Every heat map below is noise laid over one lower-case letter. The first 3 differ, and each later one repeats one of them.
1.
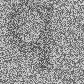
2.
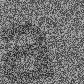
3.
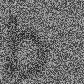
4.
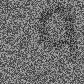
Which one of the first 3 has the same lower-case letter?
1
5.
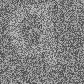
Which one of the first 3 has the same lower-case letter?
1
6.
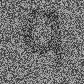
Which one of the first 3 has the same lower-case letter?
1
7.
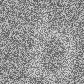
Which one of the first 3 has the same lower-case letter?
3
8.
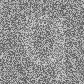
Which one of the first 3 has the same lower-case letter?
1
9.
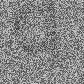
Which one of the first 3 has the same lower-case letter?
1
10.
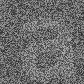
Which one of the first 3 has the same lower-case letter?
2
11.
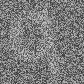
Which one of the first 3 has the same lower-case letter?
1
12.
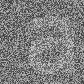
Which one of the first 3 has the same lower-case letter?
2
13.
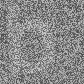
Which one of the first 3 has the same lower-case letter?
3
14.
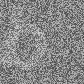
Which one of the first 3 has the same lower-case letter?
3
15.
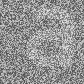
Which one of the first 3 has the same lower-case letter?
2
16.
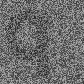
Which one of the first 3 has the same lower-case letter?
1
